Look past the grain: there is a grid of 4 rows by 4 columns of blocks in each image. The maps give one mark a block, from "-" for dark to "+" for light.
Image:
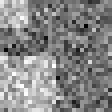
+ - - -
- - - -
+ + - -
+ + - -
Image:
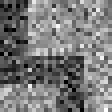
- + + +
- + + +
- - - +
+ + - +
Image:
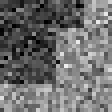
- - - +
- - + +
- - + +
+ + + +
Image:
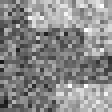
- + + +
- - - +
- - - -
- - + +
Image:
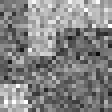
- + + +
- + - -
- - - -
+ - - -
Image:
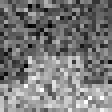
- - - -
- - - -
- + + -
+ + + +
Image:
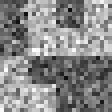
- + - +
- + + +
+ - - -
+ + - -
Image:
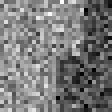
+ + + -
+ + + -
+ + - -
+ + - -
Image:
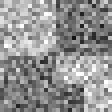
+ + - -
+ + - -
- - + +
- - - +
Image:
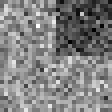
+ + - -
+ + - -
+ + + +
+ + + +
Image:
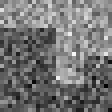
+ + + +
- - + +
- - + -
- - - -
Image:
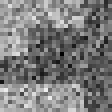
+ + + -
+ - - -
- - - -
+ + + -
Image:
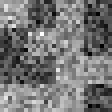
+ - + -
- + + -
- - + +
+ + + -
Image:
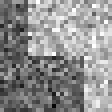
- + + +
- + + +
- - - +
- - - +
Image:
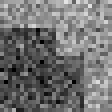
+ + + +
- - + +
- - - +
- - - +
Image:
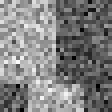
+ + - -
+ + - -
+ + - -
- + + -
